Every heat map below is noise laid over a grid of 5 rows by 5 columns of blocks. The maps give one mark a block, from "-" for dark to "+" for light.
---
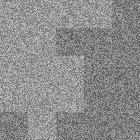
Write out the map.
++++-
++---
+++--
+++--
-+---
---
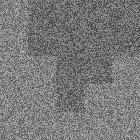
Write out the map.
+----
+----
++--+
++-++
+++++
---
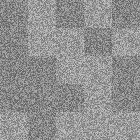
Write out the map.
-+-+-
-++-+
--++-
---+-
+-+++
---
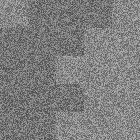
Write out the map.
+---+
---++
--+++
---++
--+++
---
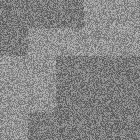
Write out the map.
---++
-++++
++---
++---
+----
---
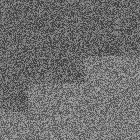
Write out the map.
-----
-----
---++
-++++
+++++
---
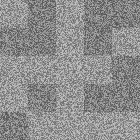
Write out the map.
+-+--
--+-+
++++-
+-+--
-++++
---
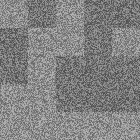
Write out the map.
+-+--
-++-+
-+---
++---
+++++
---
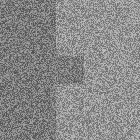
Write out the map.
--+++
--+++
---++
--+++
--+++
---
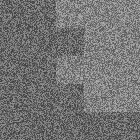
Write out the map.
--+++
---++
--+++
---++
-----
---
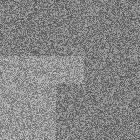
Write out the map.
-----
-----
+++--
++---
++---
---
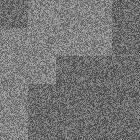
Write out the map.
-+++-
++++-
++---
+----
+----
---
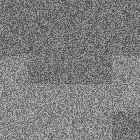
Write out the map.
-----
-----
+---+
+++++
++++-
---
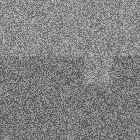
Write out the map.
+++++
+++++
---+-
-----
-----
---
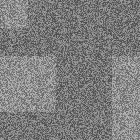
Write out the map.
+----
-----
++--+
++--+
----+
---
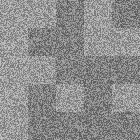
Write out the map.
++-+-
+--++
++---
+-+-+
+----
